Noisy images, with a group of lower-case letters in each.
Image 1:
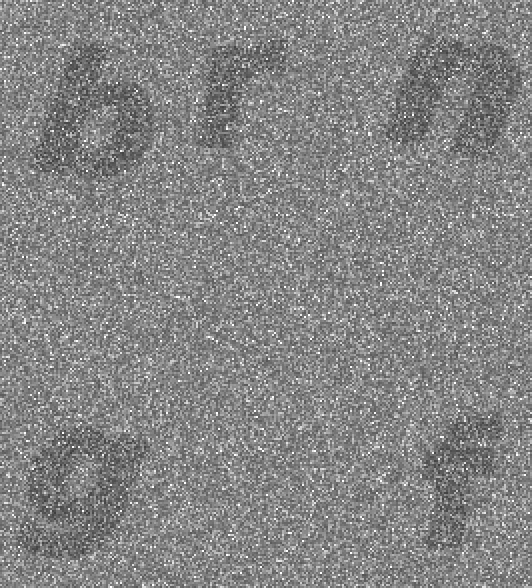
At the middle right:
nothing
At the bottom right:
f
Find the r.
top middle
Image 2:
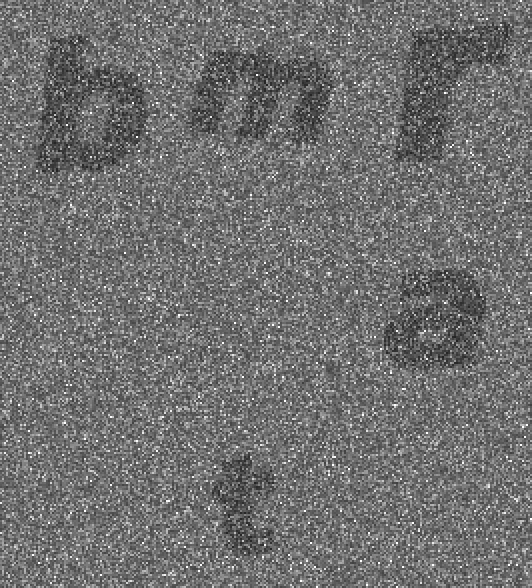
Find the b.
top left
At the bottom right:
nothing
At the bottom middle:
t
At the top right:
r
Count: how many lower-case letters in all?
5
